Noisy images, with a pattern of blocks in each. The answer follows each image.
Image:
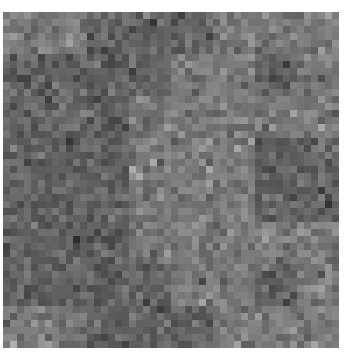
top and bottom mirror each other
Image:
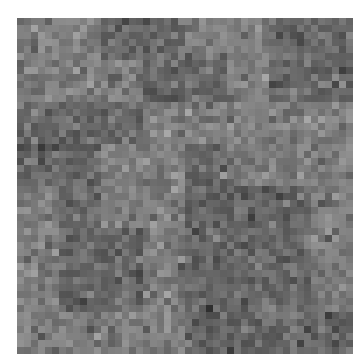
no symmetry
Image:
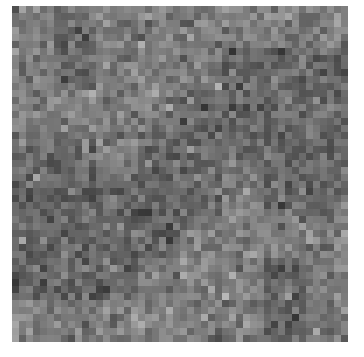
the same after a half turn
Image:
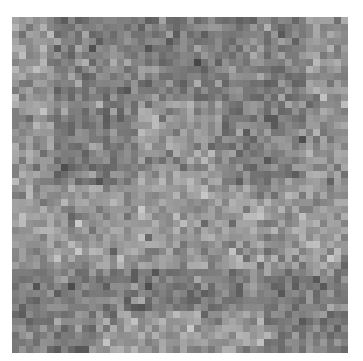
left and right mirror each other
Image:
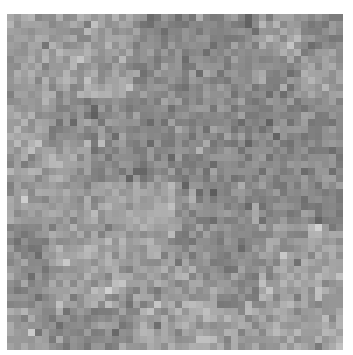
mirrored about the diagonal from the bottom left
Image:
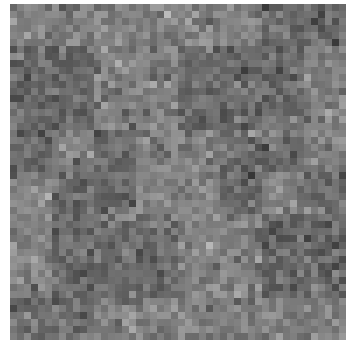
the same after a half turn
